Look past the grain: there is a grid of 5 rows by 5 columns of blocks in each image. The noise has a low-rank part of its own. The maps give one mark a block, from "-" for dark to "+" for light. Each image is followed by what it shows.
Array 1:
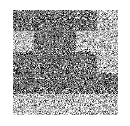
- - - - +
+ - - + +
- - - - +
- - - - -
+ + + + +
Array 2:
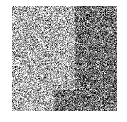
+ + + - -
+ + + - -
+ + + - -
+ + + - -
+ + - - -
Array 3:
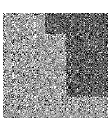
+ + - - -
+ + + - -
+ + + - -
+ + + - -
+ + + + +
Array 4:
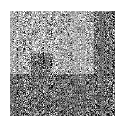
+ + + + -
+ + + + -
+ - + + -
- - - - -
- - - - -
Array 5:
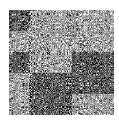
- + + + +
+ + + + +
- + + - -
+ - - - -
+ - - + +
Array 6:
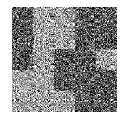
- + + - -
- + + - -
- + - - +
+ + - - -
+ + + - -
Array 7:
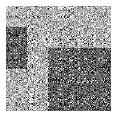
+ + + + +
- + + + +
- + - - -
+ + - - -
+ + - - -
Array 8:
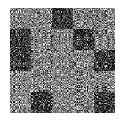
+ + - + +
- + + - +
- + + + -
+ + + + +
+ - + + -
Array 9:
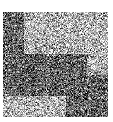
- + + + +
- + + + +
- - - - +
- - - - -
+ + + - -
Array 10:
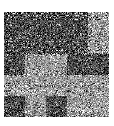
- - - - +
- - - - +
- + + - -
+ + + + +
- + - + +
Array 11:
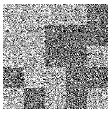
+ + + + -
+ + - - -
+ + - - +
- + + - -
+ - + - +
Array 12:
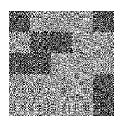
- + + + -
+ - - + +
- - + + +
+ + + + -
+ + + + -
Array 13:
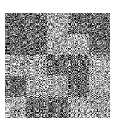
- - + - -
- - + + -
+ + - - +
- + + - +
+ - - + +
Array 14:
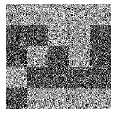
+ + + + +
- - + + -
- + - + -
+ - - - -
- + + + +
